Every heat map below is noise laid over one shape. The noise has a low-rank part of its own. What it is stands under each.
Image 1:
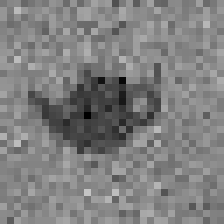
teapot
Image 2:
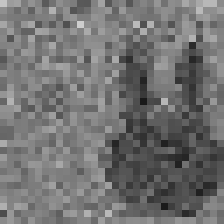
rabbit's head
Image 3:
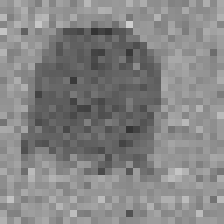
ghost
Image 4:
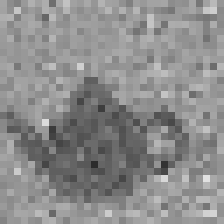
teapot
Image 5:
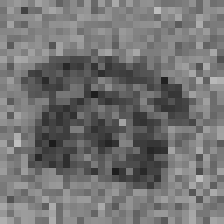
telephone
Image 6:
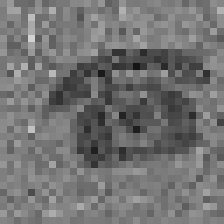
telephone
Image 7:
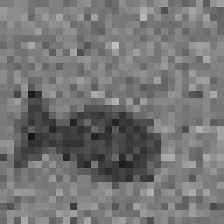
fish
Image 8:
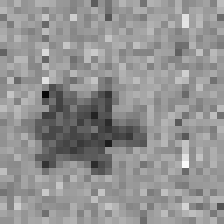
turtle
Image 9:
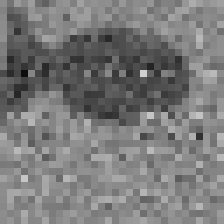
fish
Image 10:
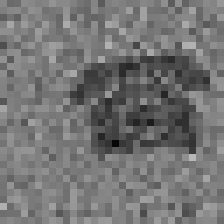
telephone
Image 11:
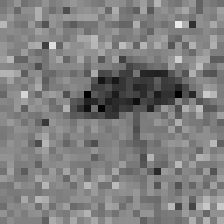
umbrella
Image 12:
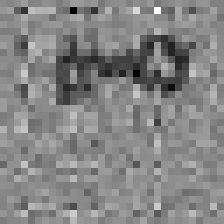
key
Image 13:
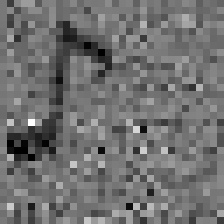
musical note
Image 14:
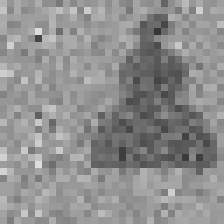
chess pawn
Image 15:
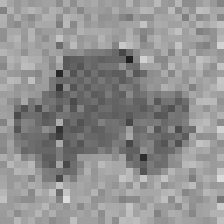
car
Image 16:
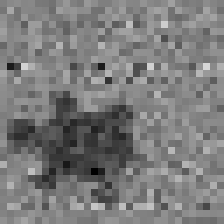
turtle
